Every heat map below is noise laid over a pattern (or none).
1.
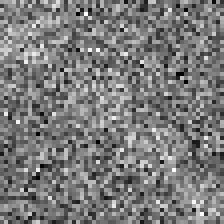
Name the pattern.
blocks along the diagonal
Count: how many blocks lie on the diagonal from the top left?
4
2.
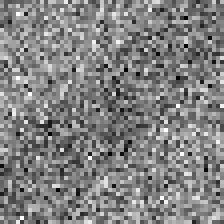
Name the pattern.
a diagonal band
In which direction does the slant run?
bottom left to top right
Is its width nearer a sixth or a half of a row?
a half
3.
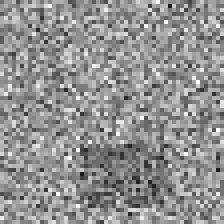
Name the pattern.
one block
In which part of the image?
bottom middle
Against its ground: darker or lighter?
darker
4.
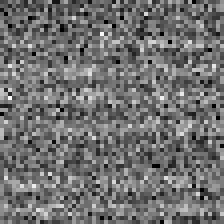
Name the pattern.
bands of rows
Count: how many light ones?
6
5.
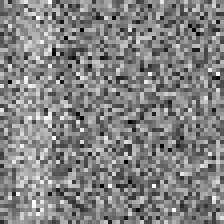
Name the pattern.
one band of columns
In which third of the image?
left
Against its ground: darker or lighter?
lighter
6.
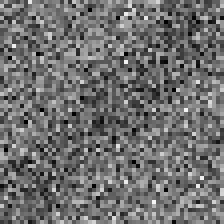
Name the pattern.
a diagonal band
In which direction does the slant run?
bottom left to top right
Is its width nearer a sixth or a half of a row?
a half
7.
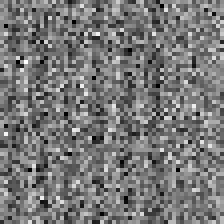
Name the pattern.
bands of columns
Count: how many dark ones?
6
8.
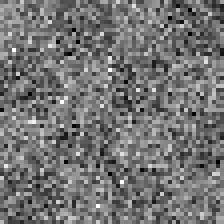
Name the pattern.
a checkerboard
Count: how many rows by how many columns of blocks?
4 by 4
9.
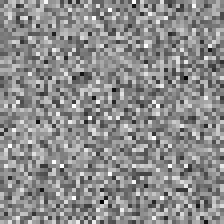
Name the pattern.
only noise
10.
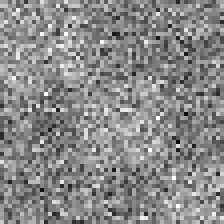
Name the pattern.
blocks along the diagonal
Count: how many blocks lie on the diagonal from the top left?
3
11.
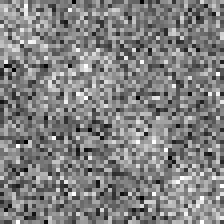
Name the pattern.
blocks along the diagonal
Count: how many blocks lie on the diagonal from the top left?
4
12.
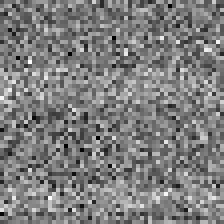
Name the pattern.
bands of rows
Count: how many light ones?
2
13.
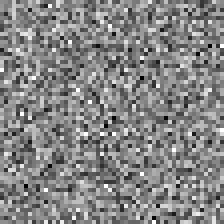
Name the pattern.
only noise
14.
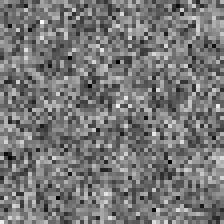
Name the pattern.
a checkerboard
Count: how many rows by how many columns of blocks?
6 by 6
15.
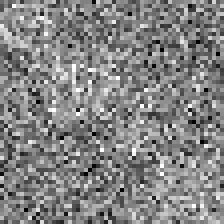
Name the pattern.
blocks along the diagonal
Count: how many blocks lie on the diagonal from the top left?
4
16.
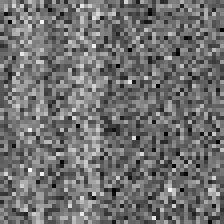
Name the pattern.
bands of columns
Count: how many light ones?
2
